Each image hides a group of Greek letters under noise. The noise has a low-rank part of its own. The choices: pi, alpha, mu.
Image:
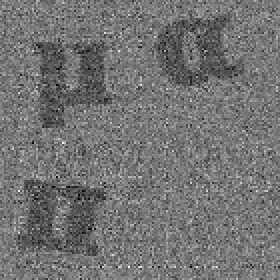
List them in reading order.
top left: mu; top right: alpha; bottom left: pi
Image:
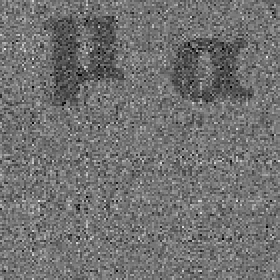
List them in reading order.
top left: mu; top right: alpha
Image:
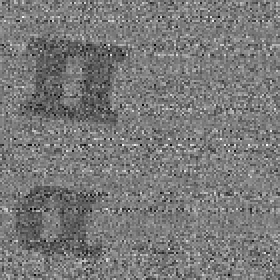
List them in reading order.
top left: pi; bottom left: alpha
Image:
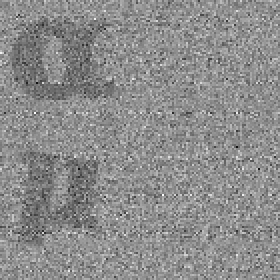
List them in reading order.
top left: alpha; bottom left: mu
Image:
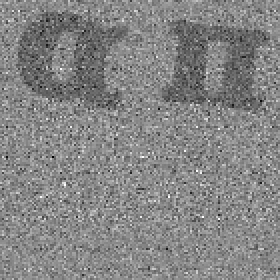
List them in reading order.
top left: alpha; top right: pi
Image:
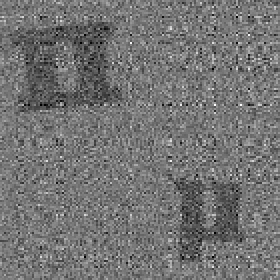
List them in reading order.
top left: pi; bottom right: mu
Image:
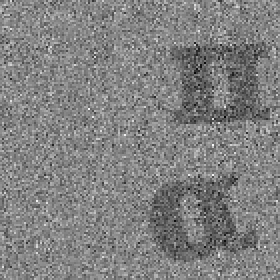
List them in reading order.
top right: pi; bottom right: alpha
